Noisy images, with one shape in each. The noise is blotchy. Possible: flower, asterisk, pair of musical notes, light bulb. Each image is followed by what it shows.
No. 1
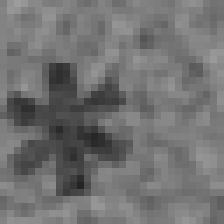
dark asterisk
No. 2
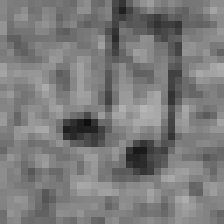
dark pair of musical notes
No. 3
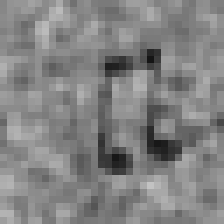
dark pair of musical notes
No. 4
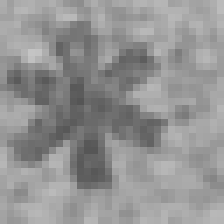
dark asterisk
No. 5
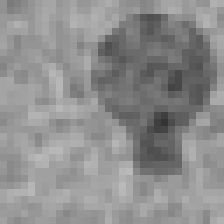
dark light bulb
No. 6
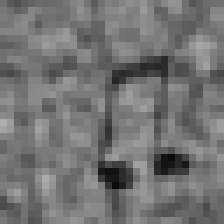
dark pair of musical notes
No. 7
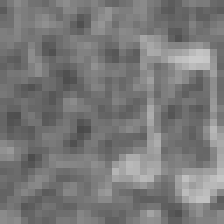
light pair of musical notes
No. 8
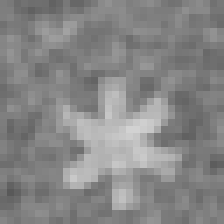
light asterisk
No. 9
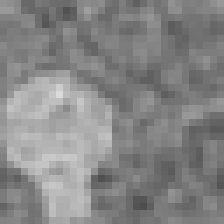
light light bulb
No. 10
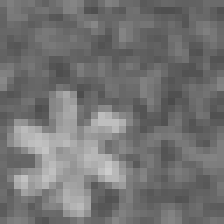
light asterisk
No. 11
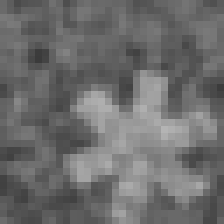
light asterisk
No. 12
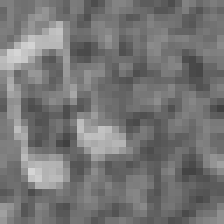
light pair of musical notes
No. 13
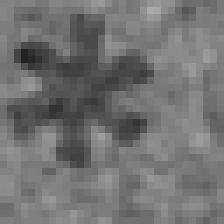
dark asterisk
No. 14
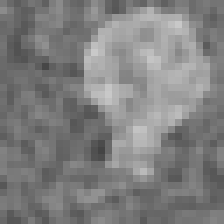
light light bulb
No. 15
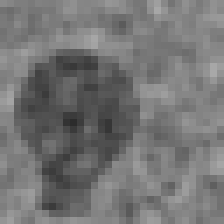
dark light bulb
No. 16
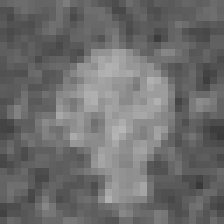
light light bulb
